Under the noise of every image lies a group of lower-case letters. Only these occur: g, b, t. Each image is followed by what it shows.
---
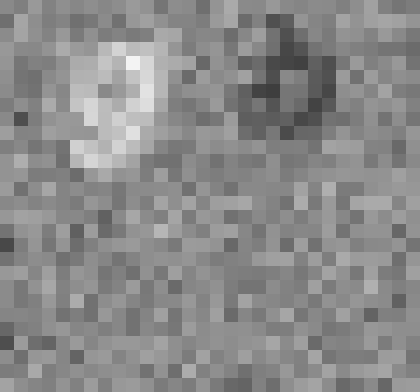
top left: light g; top right: dark b
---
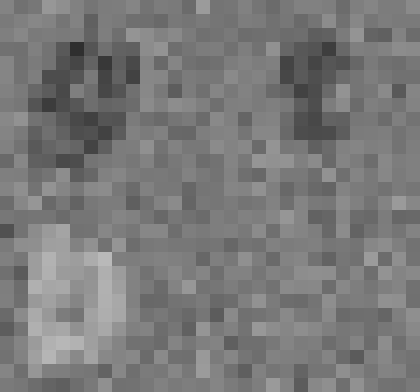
top left: dark g; top right: dark t; bottom left: light b
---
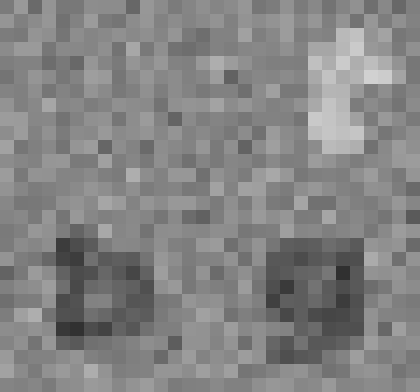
top right: light t; bottom left: dark b; bottom right: dark g
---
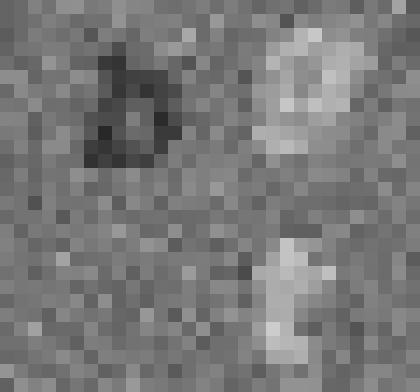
top left: dark b; top right: light g; bottom right: light t
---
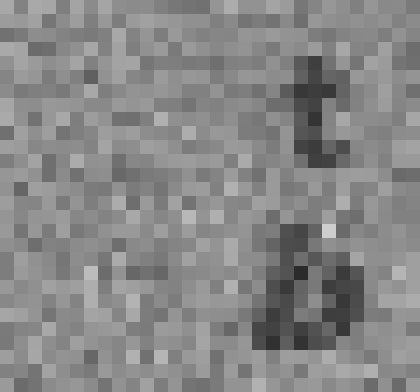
top right: dark t; bottom right: dark b
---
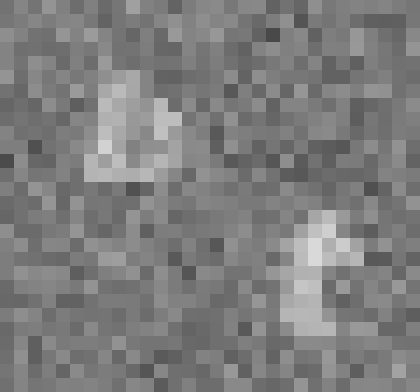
top left: light b; bottom right: light t
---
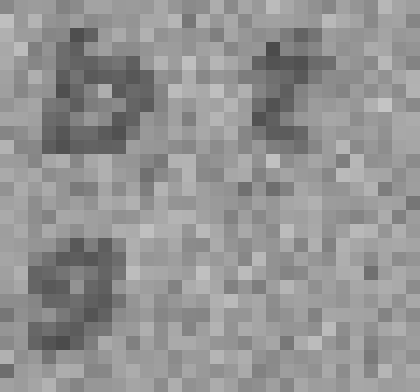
top left: dark b; top right: dark t; bottom left: dark g
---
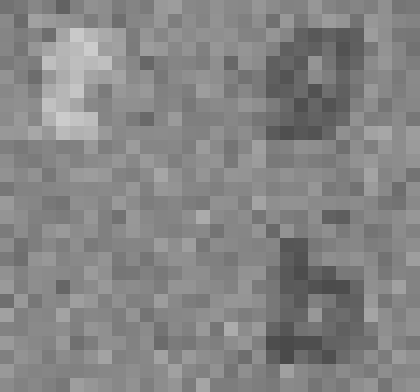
top left: light t; top right: dark g; bottom right: dark b
